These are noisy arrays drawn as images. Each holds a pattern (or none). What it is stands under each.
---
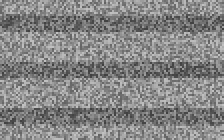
horizontal stripes
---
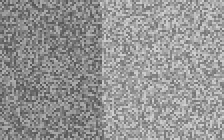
a sharp edge
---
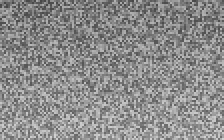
a smooth slope
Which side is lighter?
bottom
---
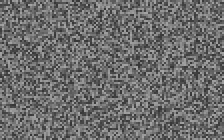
only noise
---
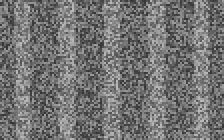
vertical stripes
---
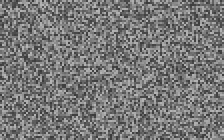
only noise
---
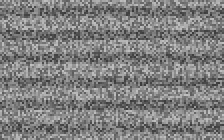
horizontal stripes
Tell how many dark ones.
6
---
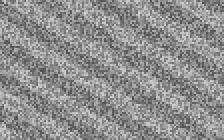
diagonal stripes
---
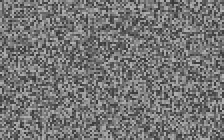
only noise
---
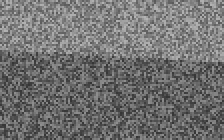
a sharp edge
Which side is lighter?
top
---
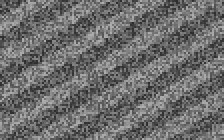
diagonal stripes
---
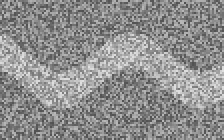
a wavy band
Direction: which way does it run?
left to right
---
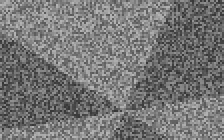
spokes from one point
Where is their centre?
bottom middle
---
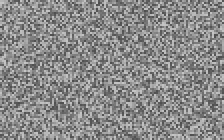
only noise
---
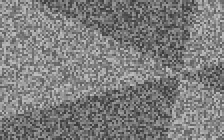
spokes from one point
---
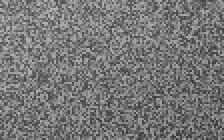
a smooth slope
